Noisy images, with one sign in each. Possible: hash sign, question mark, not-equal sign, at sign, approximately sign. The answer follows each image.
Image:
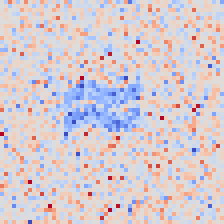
approximately sign
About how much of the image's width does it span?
a third
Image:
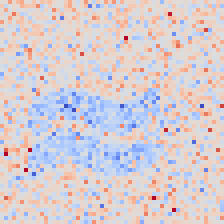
approximately sign
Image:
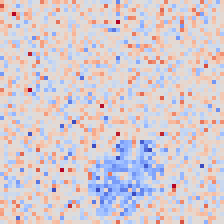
hash sign
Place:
bottom middle
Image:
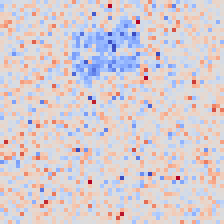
not-equal sign
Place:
top middle
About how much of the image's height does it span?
a third
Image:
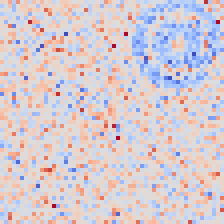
at sign
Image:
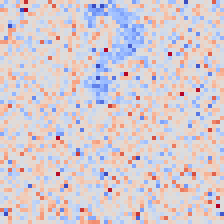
question mark
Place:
top middle
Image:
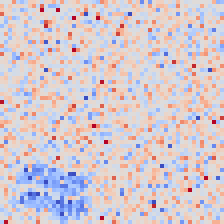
approximately sign
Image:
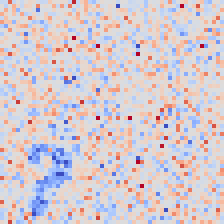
question mark
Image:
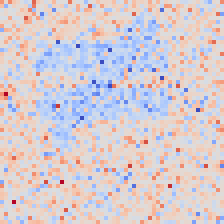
not-equal sign
